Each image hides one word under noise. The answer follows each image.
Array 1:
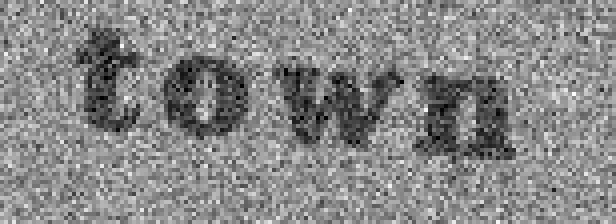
town
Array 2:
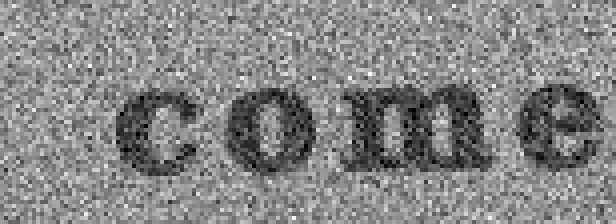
come
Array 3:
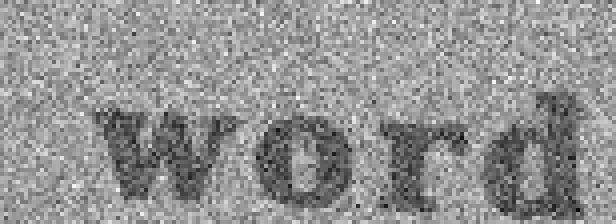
word
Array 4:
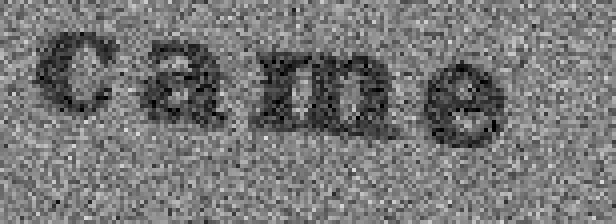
came
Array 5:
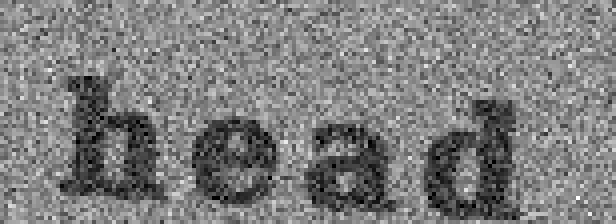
head
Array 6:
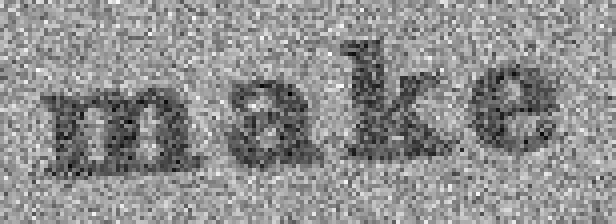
make
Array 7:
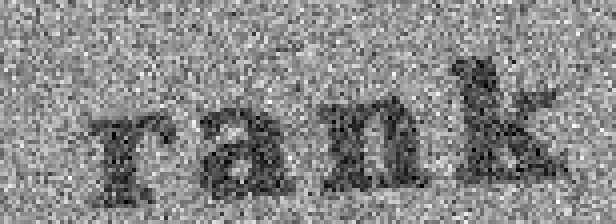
rank
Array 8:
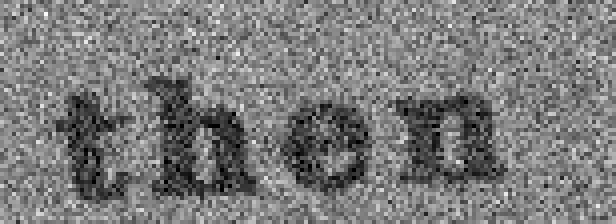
then
